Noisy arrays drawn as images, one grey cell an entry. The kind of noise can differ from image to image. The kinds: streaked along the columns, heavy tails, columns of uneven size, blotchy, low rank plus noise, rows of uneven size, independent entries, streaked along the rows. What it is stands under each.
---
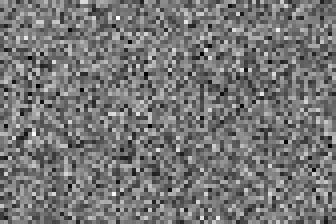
independent entries
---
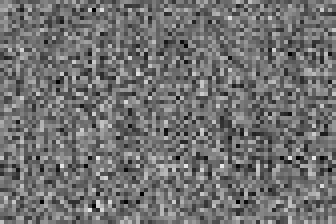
low rank plus noise
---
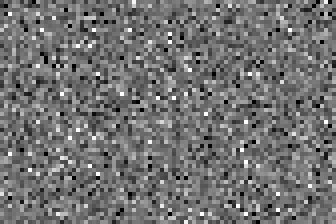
heavy tails
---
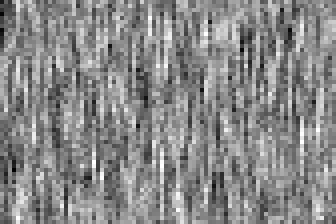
streaked along the columns
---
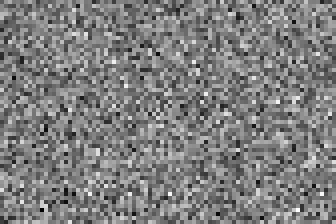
independent entries
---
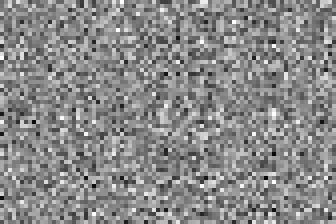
low rank plus noise
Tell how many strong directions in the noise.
two
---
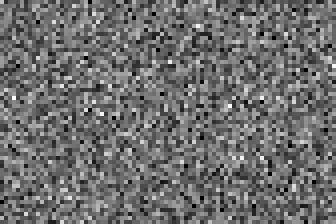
independent entries
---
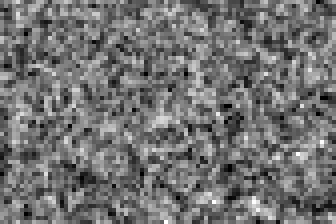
blotchy
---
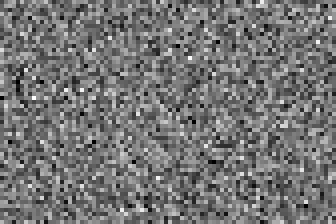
independent entries
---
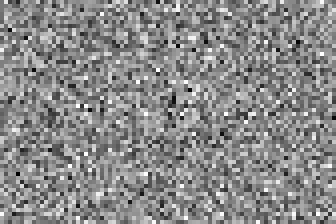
independent entries
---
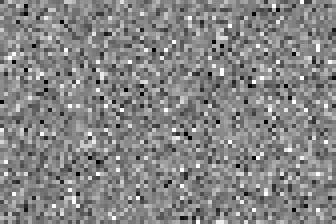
heavy tails
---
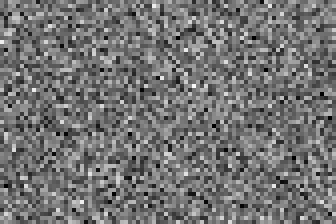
independent entries
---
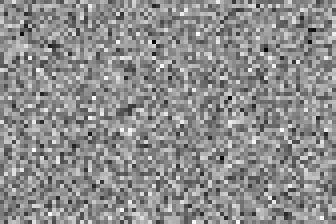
independent entries
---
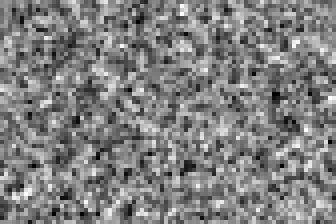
blotchy
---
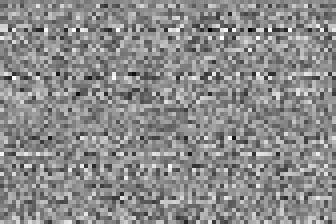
rows of uneven size
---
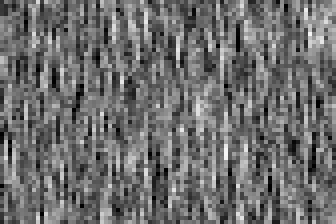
streaked along the columns
